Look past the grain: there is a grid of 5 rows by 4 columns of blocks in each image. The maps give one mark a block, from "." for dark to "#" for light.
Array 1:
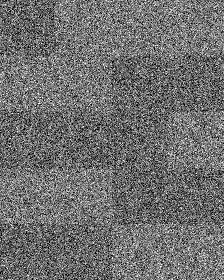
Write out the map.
. # # #
# # . .
. . . #
# # . .
. . # #
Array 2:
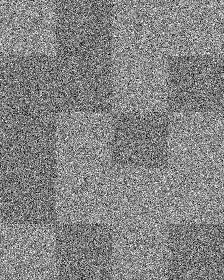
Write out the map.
# . # #
. . # .
. # . #
. # # #
# . # .
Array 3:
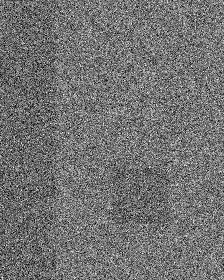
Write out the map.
. # # #
. # # #
. # # #
. # . #
. # # #
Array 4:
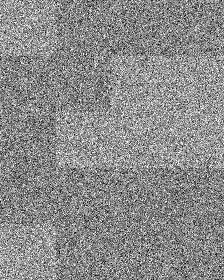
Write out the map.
# . . .
. . # #
. # # #
. . . .
# . . .
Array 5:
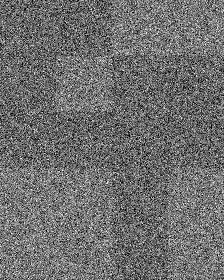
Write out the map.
. . # #
. # . .
. . . .
# # . #
# # . #
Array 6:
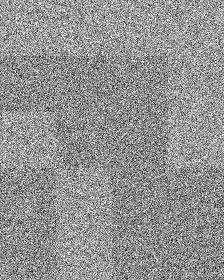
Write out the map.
# # # #
. . . #
# . . #
. # . .
. # . .
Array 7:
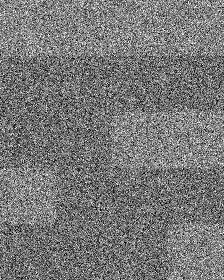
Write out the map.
# # # #
. . . .
. . # #
# . . .
. . . #
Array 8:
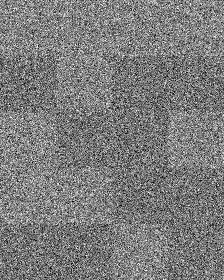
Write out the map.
# # # #
. # . .
# . . #
# # . .
. . # .
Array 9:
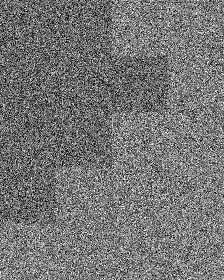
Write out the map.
. . # #
. . . #
. . # #
. # # #
# # # #
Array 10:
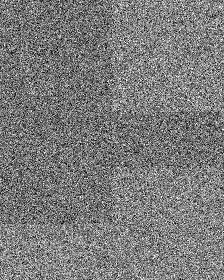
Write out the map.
. . # #
. . # #
. . . .
. . # #
# # # #
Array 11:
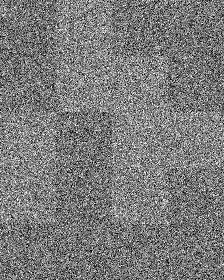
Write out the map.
. # . .
. # # .
# . # #
# . # .
. . . .
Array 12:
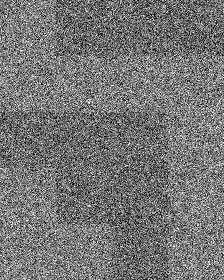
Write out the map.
# . . .
# # # #
. . . #
# . . #
# # . #
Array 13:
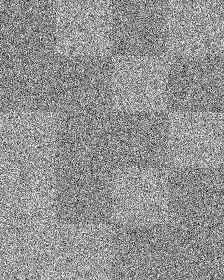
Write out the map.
. # . #
. . # .
# . . #
# . # .
# # . .
